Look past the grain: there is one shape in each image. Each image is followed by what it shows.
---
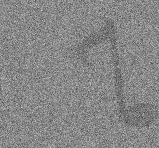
dark musical note
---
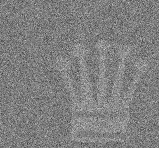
light chess queen
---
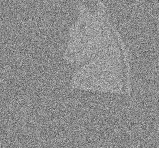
light chess knight
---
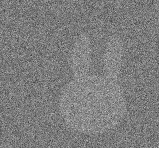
light rabbit's head
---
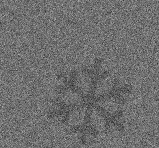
dark snowflake
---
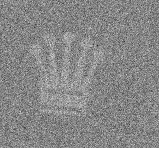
light chess queen
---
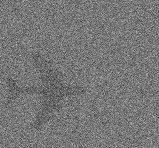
dark airplane
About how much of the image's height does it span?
half
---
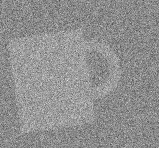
light cup
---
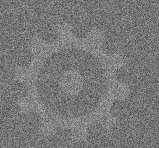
light gear
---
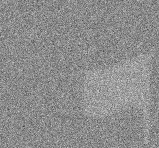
light flag
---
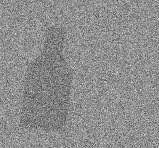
dark bottle
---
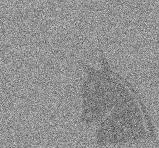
dark chess knight
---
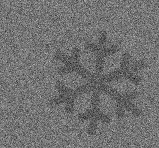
dark snowflake
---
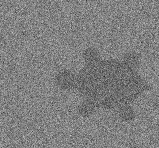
dark turtle
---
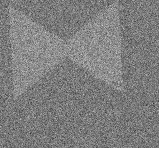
light bow tie
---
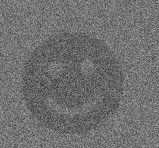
dark smiling face
